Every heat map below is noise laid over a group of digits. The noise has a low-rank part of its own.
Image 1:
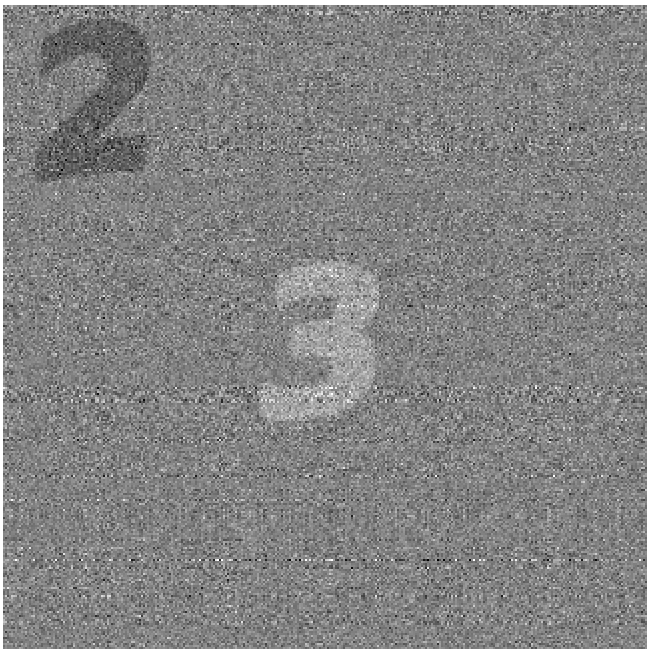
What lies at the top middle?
nothing
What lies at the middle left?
nothing
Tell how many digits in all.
2
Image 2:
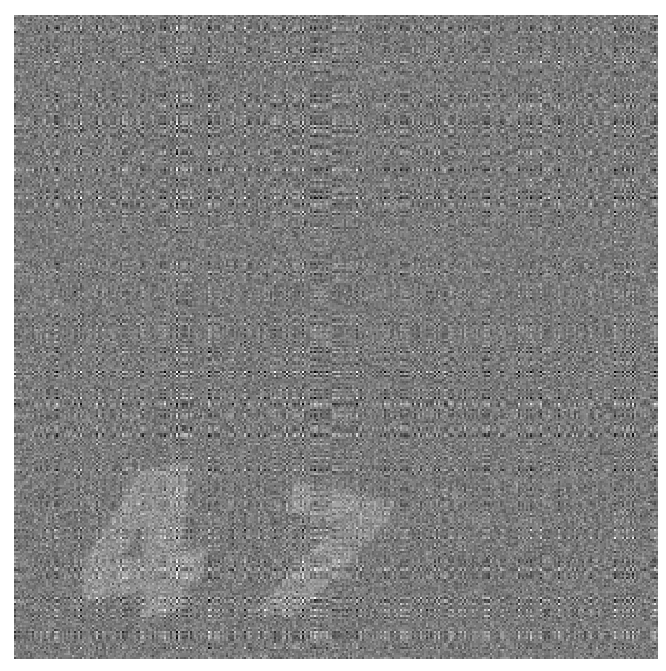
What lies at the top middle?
nothing
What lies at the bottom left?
4
